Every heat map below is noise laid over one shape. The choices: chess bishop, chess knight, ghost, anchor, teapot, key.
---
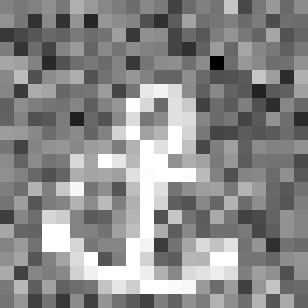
anchor
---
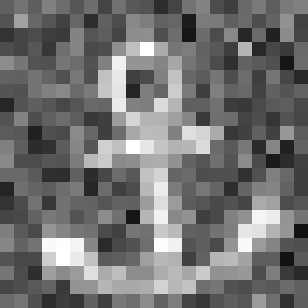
anchor
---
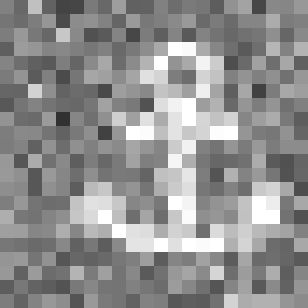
anchor
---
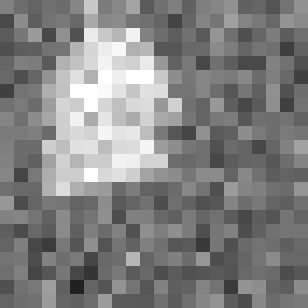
chess knight
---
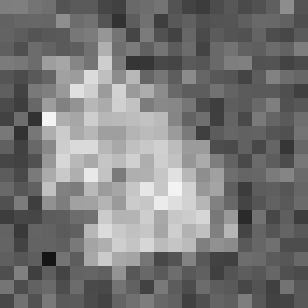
chess knight
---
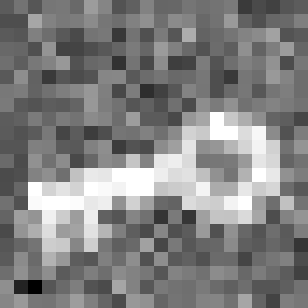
key
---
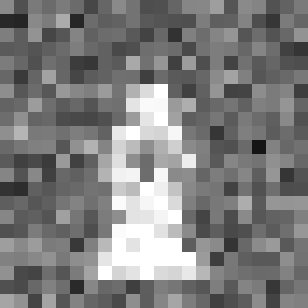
chess bishop
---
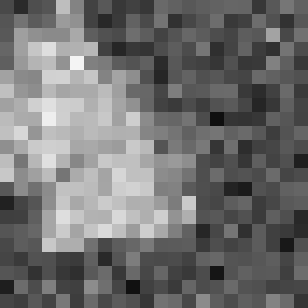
chess knight
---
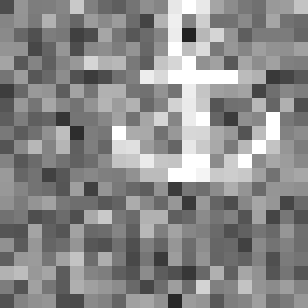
anchor
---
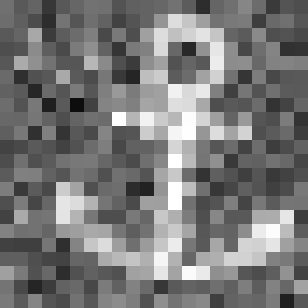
anchor
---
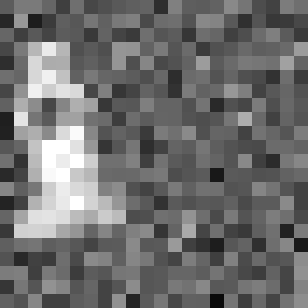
chess bishop
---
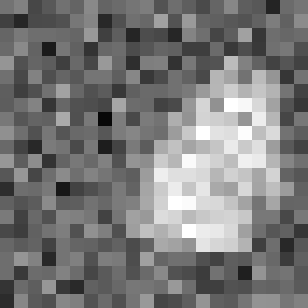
chess knight
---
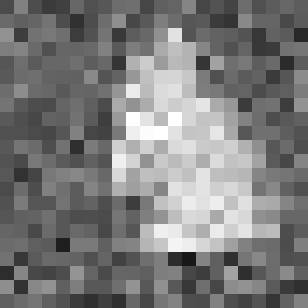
chess knight
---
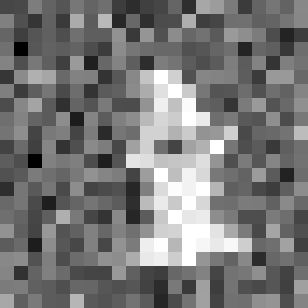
chess bishop
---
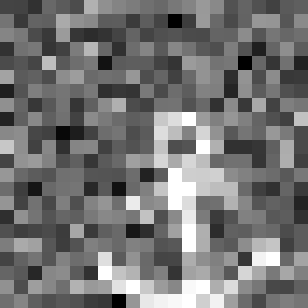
anchor
